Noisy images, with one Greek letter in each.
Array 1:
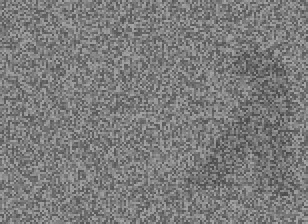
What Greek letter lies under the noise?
lambda
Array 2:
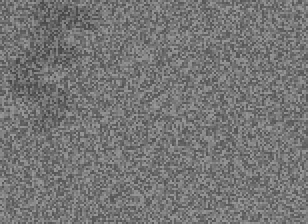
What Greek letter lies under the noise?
xi
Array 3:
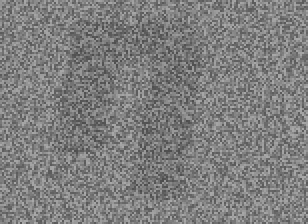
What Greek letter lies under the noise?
eta
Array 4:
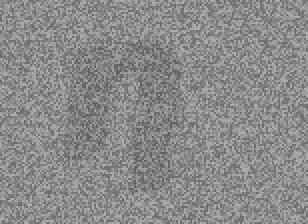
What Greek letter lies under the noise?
eta
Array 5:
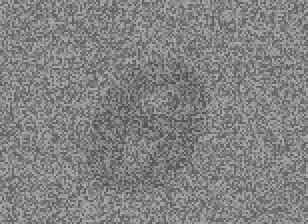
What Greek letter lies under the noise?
theta
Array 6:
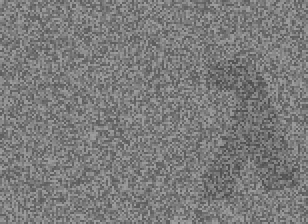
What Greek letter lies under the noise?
lambda
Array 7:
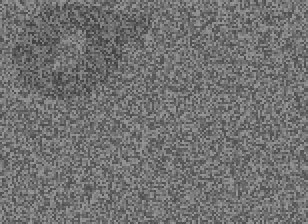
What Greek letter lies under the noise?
sigma
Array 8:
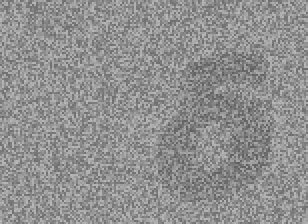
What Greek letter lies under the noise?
delta
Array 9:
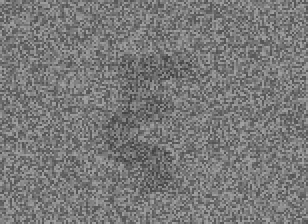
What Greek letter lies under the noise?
xi
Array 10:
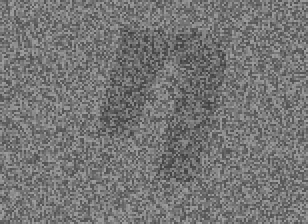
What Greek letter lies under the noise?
eta
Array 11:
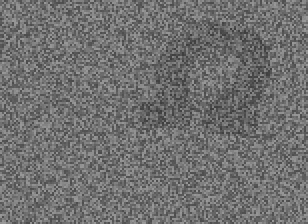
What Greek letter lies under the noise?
omega
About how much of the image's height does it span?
half
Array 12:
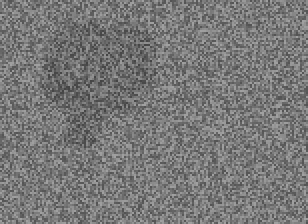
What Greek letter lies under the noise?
phi
